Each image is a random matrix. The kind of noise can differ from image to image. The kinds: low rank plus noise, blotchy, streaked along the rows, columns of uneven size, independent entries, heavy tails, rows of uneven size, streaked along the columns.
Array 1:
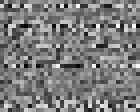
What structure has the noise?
rows of uneven size
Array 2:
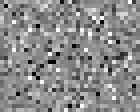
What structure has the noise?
heavy tails
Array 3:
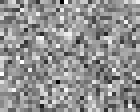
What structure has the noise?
low rank plus noise
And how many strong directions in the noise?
five to eight
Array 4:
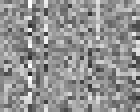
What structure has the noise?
columns of uneven size
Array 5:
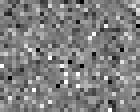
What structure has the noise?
heavy tails
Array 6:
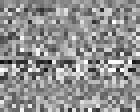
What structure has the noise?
rows of uneven size
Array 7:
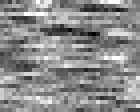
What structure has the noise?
streaked along the rows
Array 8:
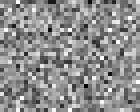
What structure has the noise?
independent entries
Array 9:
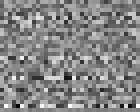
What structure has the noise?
rows of uneven size
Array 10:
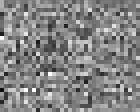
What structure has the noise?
low rank plus noise
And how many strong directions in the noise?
three or four
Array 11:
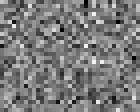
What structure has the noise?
low rank plus noise
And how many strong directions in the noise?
three or four
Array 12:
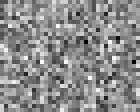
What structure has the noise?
low rank plus noise
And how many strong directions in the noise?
five to eight
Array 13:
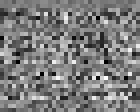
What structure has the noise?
rows of uneven size
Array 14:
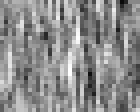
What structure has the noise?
streaked along the columns
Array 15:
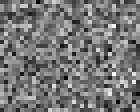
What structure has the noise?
independent entries
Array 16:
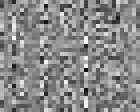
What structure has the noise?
columns of uneven size
